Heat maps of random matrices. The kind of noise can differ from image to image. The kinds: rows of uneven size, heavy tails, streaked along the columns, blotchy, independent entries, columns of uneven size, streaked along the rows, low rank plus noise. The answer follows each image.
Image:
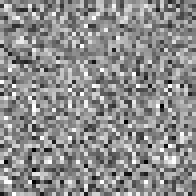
low rank plus noise
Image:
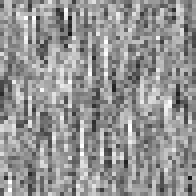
streaked along the columns
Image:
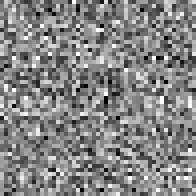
low rank plus noise
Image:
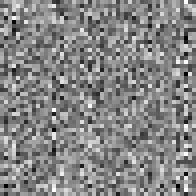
columns of uneven size
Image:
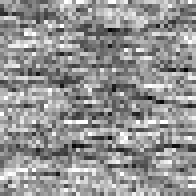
streaked along the rows
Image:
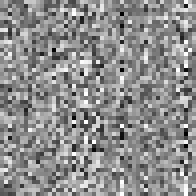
columns of uneven size
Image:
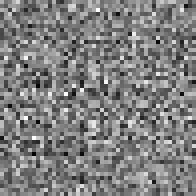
low rank plus noise
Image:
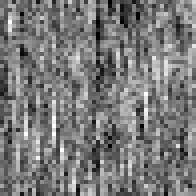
streaked along the columns
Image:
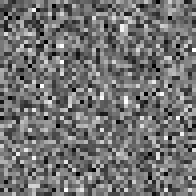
independent entries
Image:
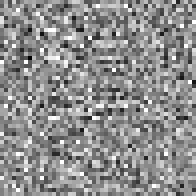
low rank plus noise
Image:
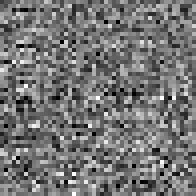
low rank plus noise
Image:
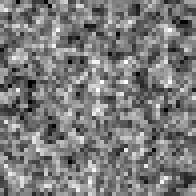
blotchy
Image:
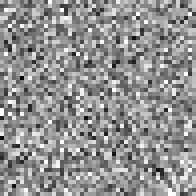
independent entries
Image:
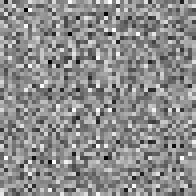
low rank plus noise
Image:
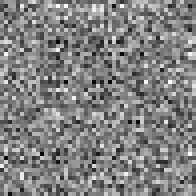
low rank plus noise
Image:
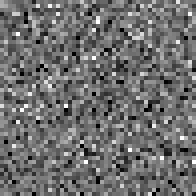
heavy tails
